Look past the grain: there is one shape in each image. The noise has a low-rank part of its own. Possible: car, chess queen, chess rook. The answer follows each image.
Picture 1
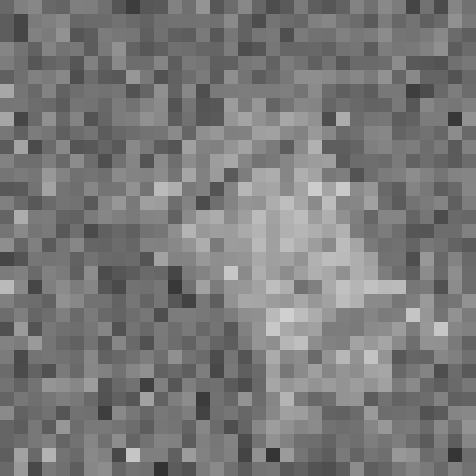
chess rook
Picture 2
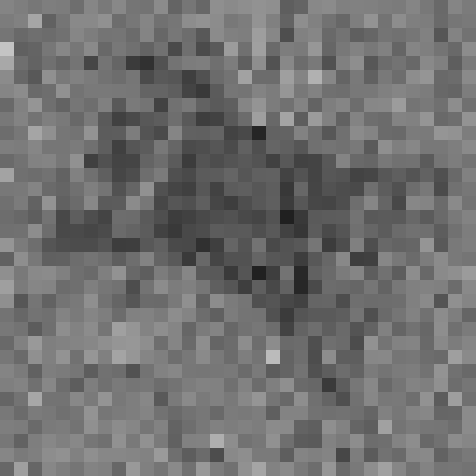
chess rook
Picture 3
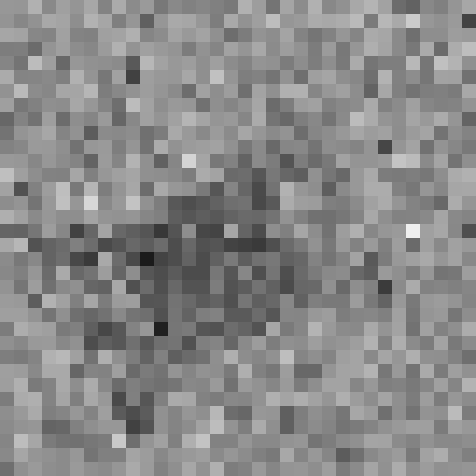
chess rook
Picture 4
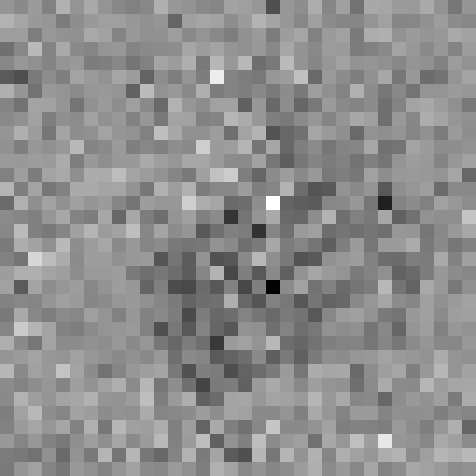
chess queen
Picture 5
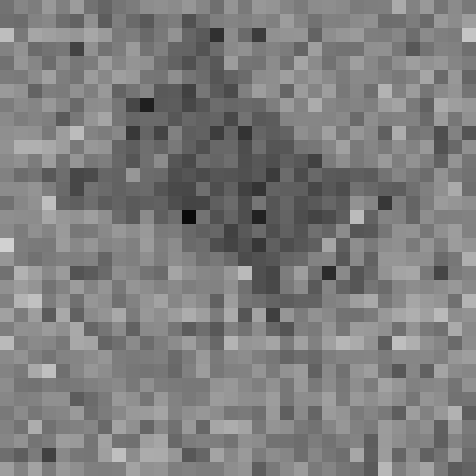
chess rook
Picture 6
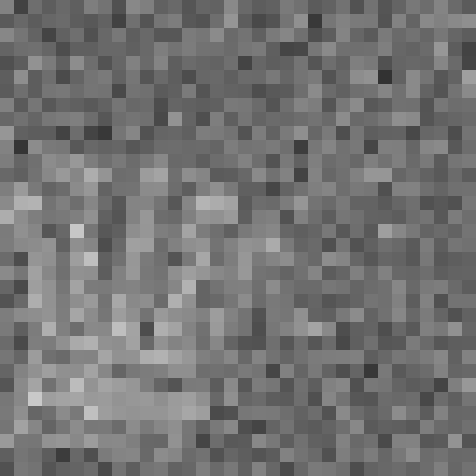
chess queen
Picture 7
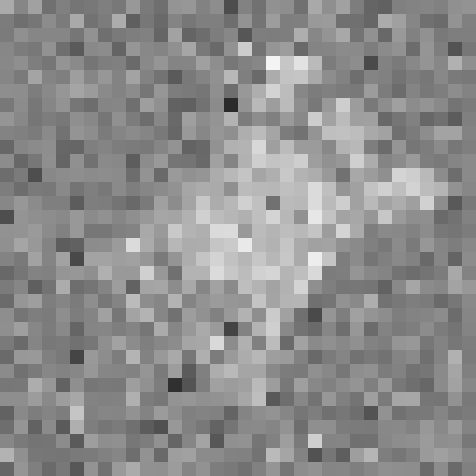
chess rook
